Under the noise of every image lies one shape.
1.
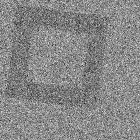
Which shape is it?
square frame
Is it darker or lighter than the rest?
darker
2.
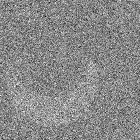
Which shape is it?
crescent
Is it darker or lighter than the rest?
lighter
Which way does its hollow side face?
up
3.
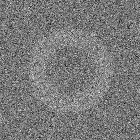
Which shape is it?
ring
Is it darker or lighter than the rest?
lighter
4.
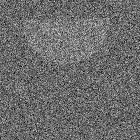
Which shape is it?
half disc
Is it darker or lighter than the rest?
lighter
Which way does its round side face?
down
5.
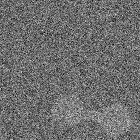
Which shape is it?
dumbbell
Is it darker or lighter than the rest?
lighter
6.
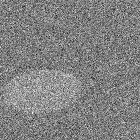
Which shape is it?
ellipse
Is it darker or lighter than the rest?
lighter
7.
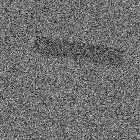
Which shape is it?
bar
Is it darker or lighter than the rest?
darker
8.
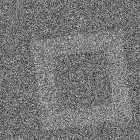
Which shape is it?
square frame
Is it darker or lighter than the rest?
lighter
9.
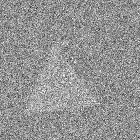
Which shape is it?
triangle
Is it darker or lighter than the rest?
lighter
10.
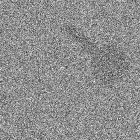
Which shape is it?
lollipop
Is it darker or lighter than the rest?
darker
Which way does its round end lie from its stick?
down and right
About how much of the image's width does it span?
half
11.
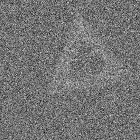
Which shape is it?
triangle frame
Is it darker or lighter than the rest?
lighter
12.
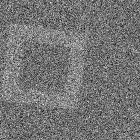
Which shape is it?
square frame
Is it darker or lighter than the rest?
lighter
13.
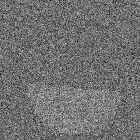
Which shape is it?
half disc
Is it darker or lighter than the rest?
lighter
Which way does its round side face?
down
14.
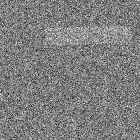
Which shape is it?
bar
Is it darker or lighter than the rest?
lighter
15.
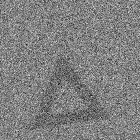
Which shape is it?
triangle frame
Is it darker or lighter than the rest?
darker
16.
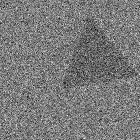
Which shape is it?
triangle
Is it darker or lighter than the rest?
darker
